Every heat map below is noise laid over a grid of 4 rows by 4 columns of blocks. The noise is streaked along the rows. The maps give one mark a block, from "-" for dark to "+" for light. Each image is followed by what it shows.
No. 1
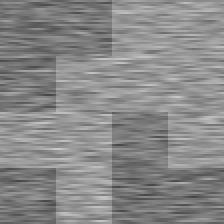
- - + +
- + + +
+ + - +
- + - -
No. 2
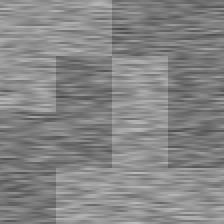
+ + - -
+ - + -
- - + -
- + + +
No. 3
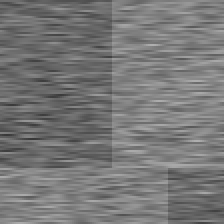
- - + +
- - + +
- - + +
+ + + -
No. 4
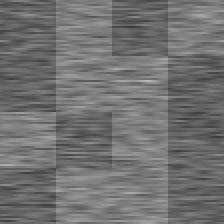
- + - +
- + + -
+ - + -
- + + -
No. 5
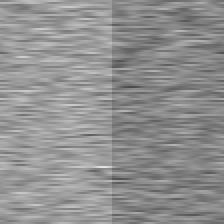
+ + - -
+ + - -
+ + - -
+ + - -
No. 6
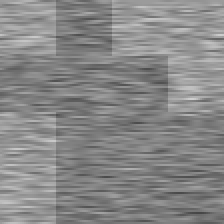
+ - + +
- - - +
+ - - -
+ - - -
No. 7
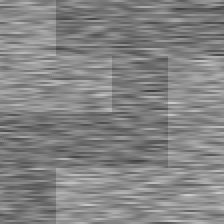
+ - - -
+ + - +
- - - +
- + + +
